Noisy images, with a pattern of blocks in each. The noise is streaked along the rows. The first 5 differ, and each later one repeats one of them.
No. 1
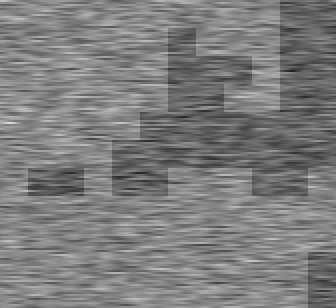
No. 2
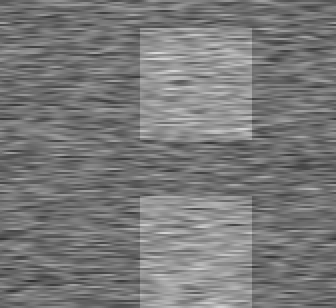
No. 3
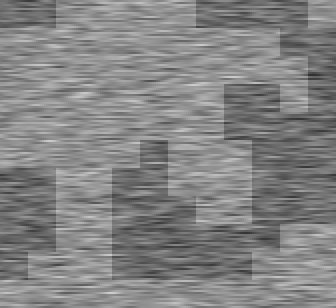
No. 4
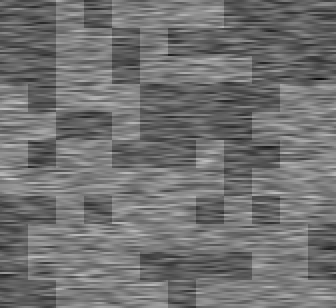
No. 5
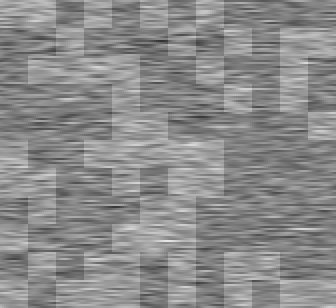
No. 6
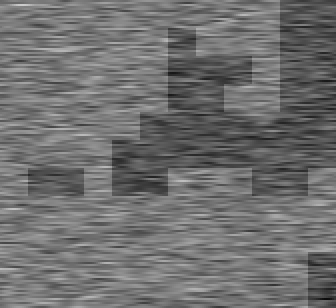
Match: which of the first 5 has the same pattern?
1
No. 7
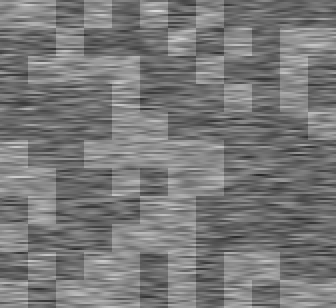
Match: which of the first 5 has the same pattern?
5
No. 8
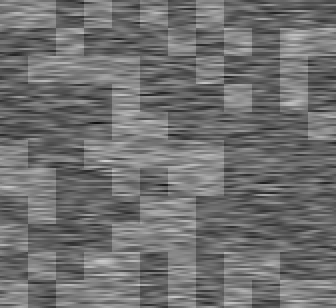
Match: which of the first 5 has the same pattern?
5
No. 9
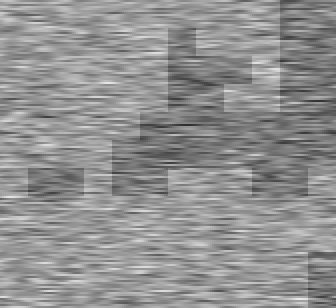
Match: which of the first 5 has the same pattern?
1
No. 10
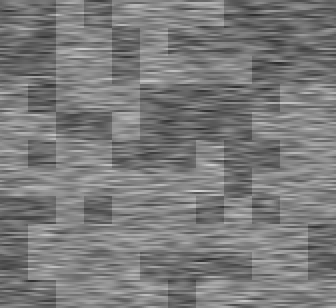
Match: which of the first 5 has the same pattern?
4
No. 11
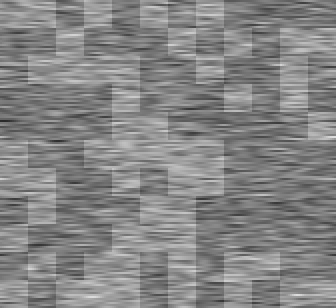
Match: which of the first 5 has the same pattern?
5
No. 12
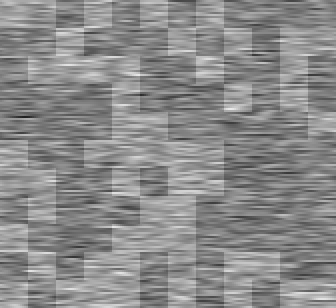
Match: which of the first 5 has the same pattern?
5
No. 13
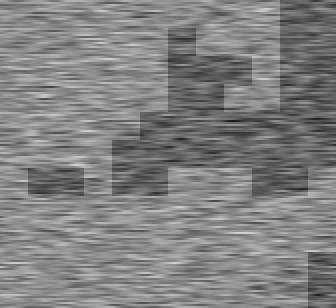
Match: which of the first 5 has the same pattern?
1
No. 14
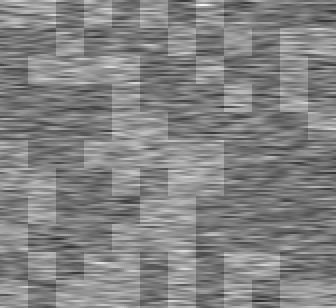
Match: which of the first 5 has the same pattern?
5
